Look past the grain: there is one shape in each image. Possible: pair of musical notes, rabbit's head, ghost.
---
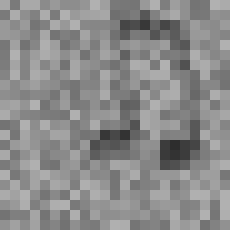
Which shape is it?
pair of musical notes
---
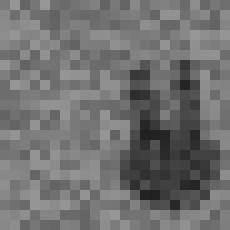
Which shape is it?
rabbit's head
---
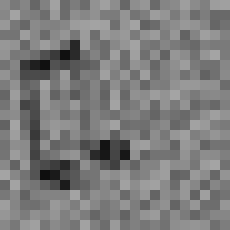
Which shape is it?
pair of musical notes
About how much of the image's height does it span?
two thirds
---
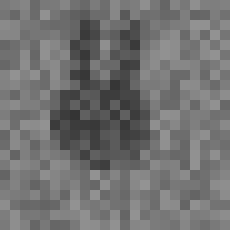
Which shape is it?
rabbit's head
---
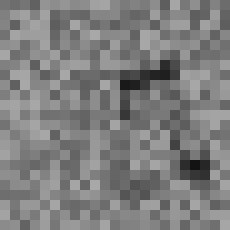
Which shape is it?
pair of musical notes
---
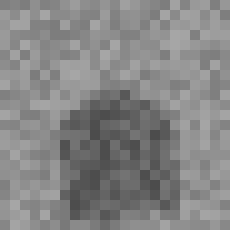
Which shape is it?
ghost
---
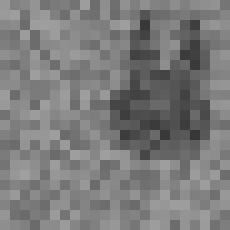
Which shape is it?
rabbit's head
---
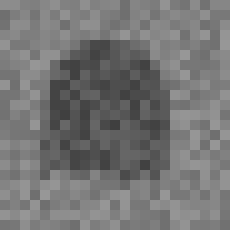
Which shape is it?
ghost
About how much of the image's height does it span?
two thirds
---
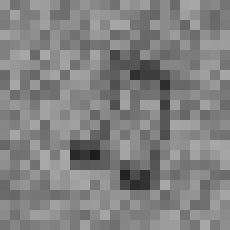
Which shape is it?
pair of musical notes
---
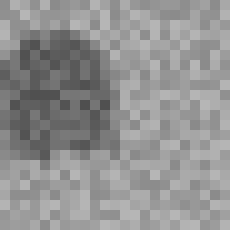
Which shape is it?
ghost
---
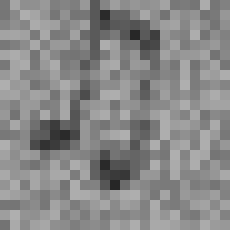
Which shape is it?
pair of musical notes
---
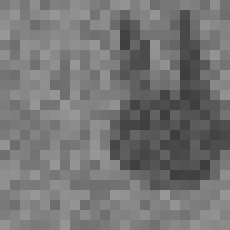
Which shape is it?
rabbit's head
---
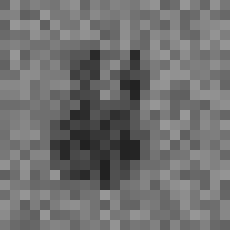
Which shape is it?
rabbit's head
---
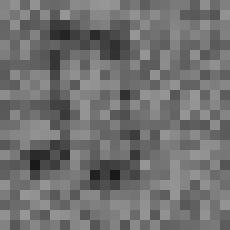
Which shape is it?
pair of musical notes
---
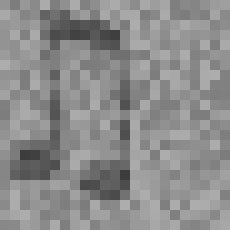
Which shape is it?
pair of musical notes
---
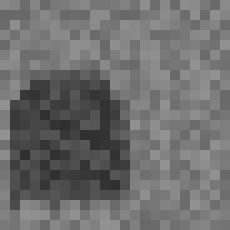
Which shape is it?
ghost
